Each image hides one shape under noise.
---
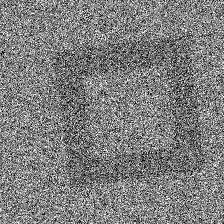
square frame
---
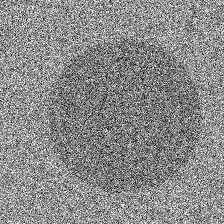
disc
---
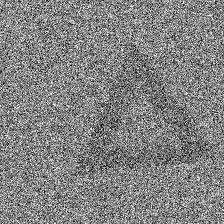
triangle frame
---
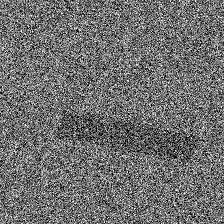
bar
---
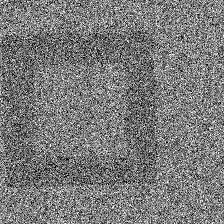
square frame
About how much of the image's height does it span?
two thirds
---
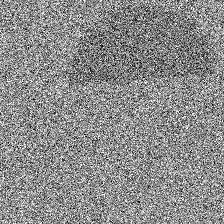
half disc
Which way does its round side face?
up
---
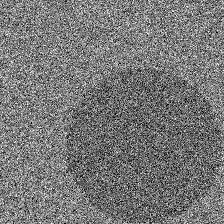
disc
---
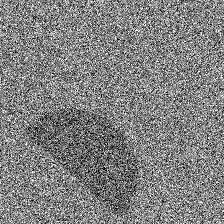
half disc
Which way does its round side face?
up and right
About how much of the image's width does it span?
half
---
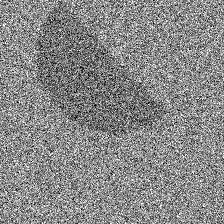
half disc
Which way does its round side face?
down and left
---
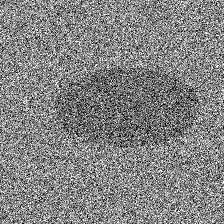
ellipse
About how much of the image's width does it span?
two thirds
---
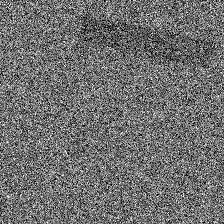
bar
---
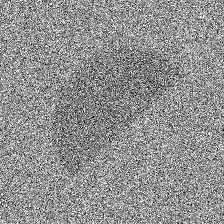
half disc
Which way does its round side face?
up and left
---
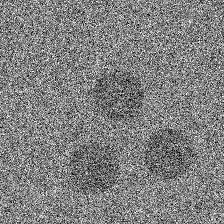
three dots
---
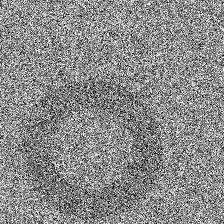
ring
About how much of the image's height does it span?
two thirds
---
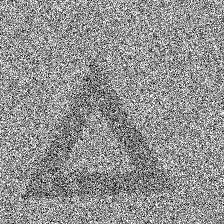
triangle frame
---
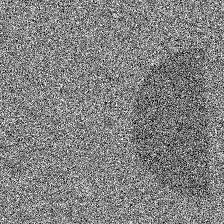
half disc
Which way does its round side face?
left
